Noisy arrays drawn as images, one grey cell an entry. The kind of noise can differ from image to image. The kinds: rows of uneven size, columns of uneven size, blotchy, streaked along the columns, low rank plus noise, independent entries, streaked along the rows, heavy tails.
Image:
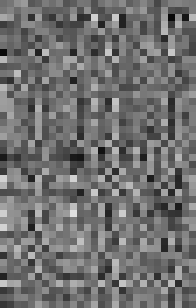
low rank plus noise
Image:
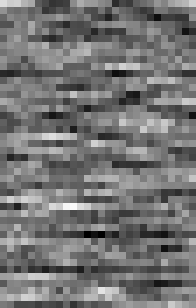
streaked along the rows
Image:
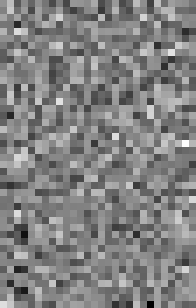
low rank plus noise
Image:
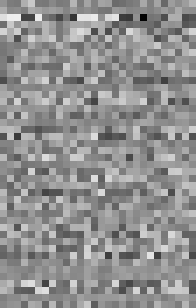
rows of uneven size
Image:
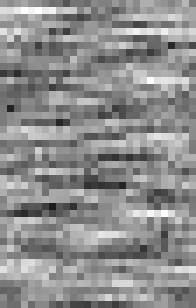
streaked along the rows
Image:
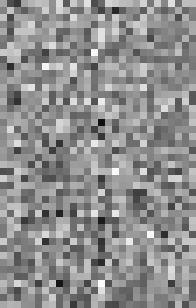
low rank plus noise
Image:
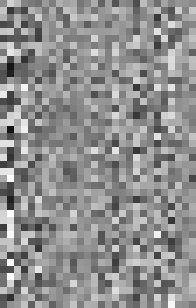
columns of uneven size
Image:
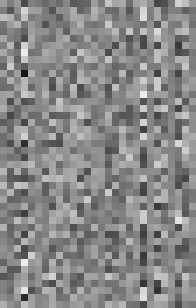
columns of uneven size
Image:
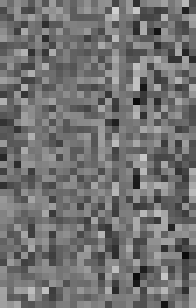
columns of uneven size
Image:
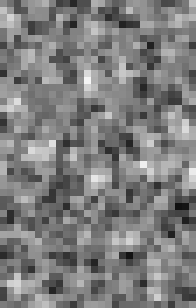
blotchy
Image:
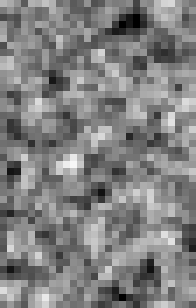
blotchy
